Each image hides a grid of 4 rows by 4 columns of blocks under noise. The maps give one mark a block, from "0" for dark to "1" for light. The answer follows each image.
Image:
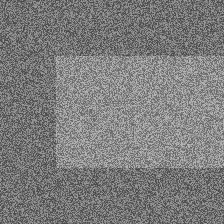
0 0 0 0
0 1 1 1
0 1 1 1
0 0 0 0
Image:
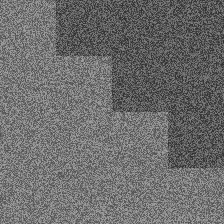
1 0 0 0
1 1 0 0
1 1 1 0
1 1 1 1
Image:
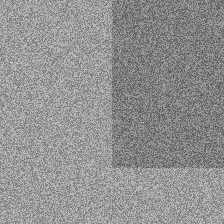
1 1 0 0
1 1 0 0
1 1 0 0
1 1 1 1
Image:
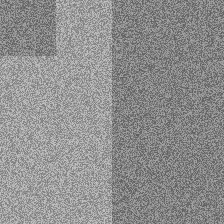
0 1 0 0
1 1 0 0
1 1 0 0
1 1 0 0
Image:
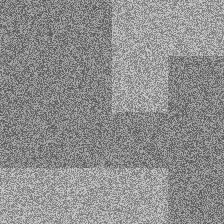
0 0 1 1
0 0 1 0
0 0 0 0
1 1 1 0
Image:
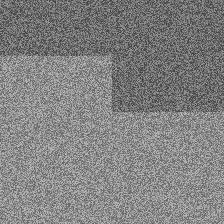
0 0 0 0
1 1 0 0
1 1 1 1
1 1 1 1
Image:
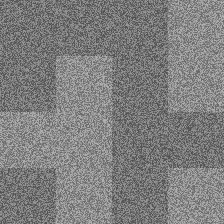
0 0 0 1
0 1 0 1
1 1 0 0
0 1 0 1
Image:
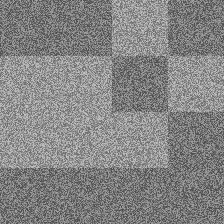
0 0 1 0
1 1 0 1
1 1 1 0
0 0 0 0
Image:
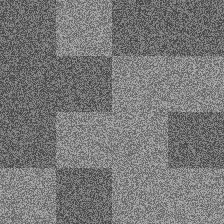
0 1 0 0
0 0 1 1
0 1 1 0
1 0 1 1
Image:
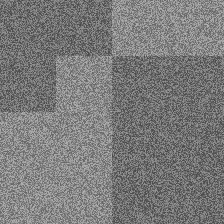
0 0 1 1
0 1 0 0
1 1 0 0
1 1 0 0
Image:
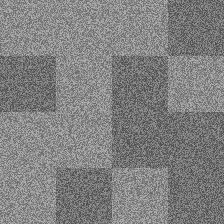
1 1 1 0
0 1 0 1
1 1 0 0
1 0 1 0
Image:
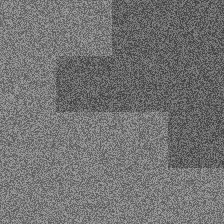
1 1 0 0
1 0 0 0
1 1 1 0
1 1 1 1
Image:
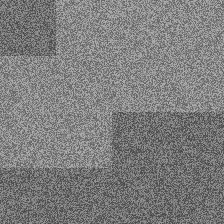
0 1 1 1
1 1 1 1
1 1 0 0
0 0 0 0
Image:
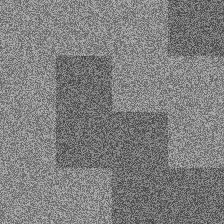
1 1 1 0
1 0 1 1
1 0 0 1
1 1 0 0
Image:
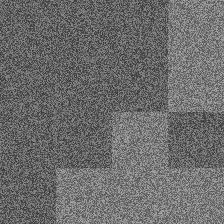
0 0 0 1
0 0 0 1
0 0 1 0
0 1 1 1
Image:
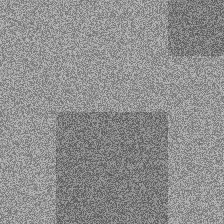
1 1 1 0
1 1 1 1
1 0 0 1
1 0 0 1
